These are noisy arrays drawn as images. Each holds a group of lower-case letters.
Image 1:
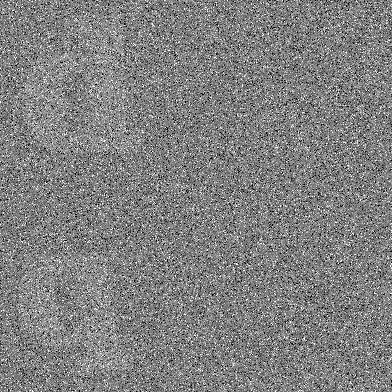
top left: d; bottom left: q
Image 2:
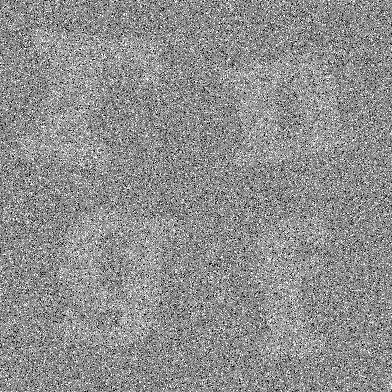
top left: r; top right: n; bottom left: g; bottom right: f
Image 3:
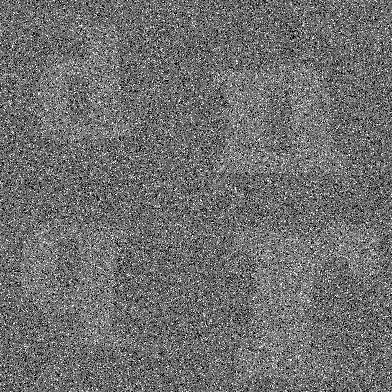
top left: d; top right: n; bottom left: q; bottom right: r
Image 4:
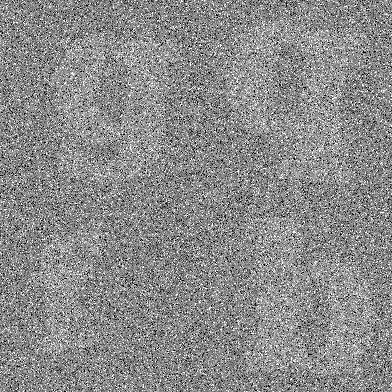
top left: g; top right: q; bottom left: f; bottom right: b
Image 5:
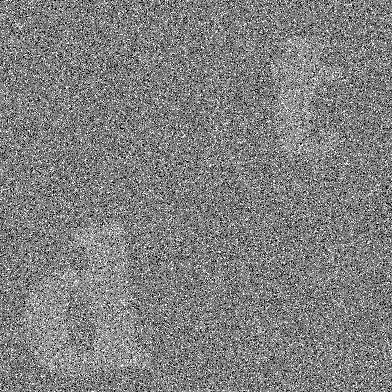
top right: t; bottom left: d
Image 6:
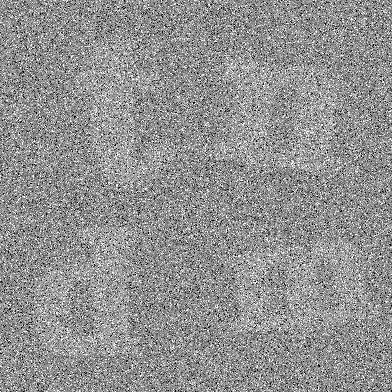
top left: t; top right: n; bottom left: d; bottom right: m
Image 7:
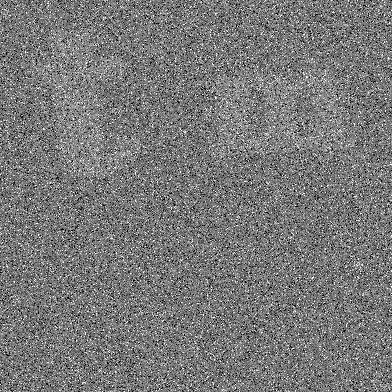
top left: t; top right: m
